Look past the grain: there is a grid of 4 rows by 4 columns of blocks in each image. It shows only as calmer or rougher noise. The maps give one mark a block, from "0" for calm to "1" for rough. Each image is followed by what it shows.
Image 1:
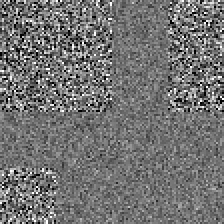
1101
1101
0000
1000
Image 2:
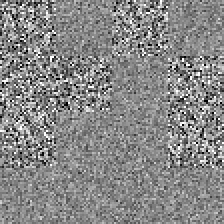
1010
1101
1001
0000
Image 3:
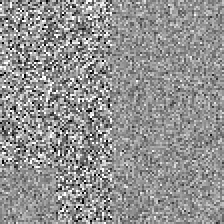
1100
1100
1100
0100
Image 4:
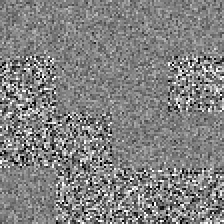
0000
1001
1100
0111
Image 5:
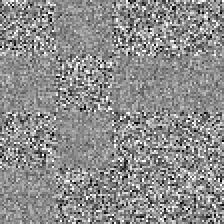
1011
0100
1011
0111
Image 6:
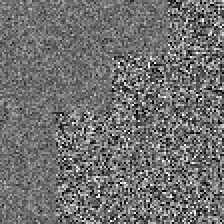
0001
0011
0111
0111
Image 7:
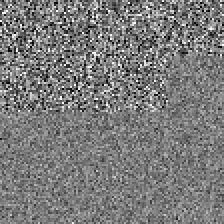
1111
1110
0000
0000
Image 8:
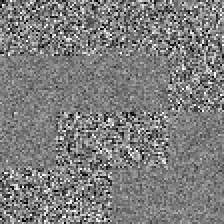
1111
0001
0110
1100
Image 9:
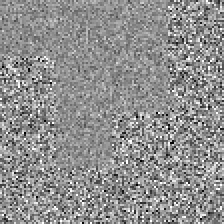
0001
1001
1011
1111
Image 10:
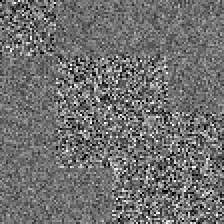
1000
0110
0111
0011
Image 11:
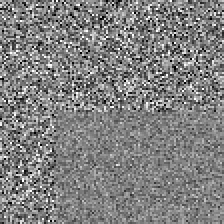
1111
1111
1000
1000
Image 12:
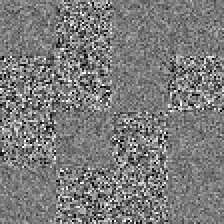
0100
1101
1010
0110
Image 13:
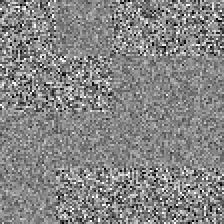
1011
1100
0000
0111
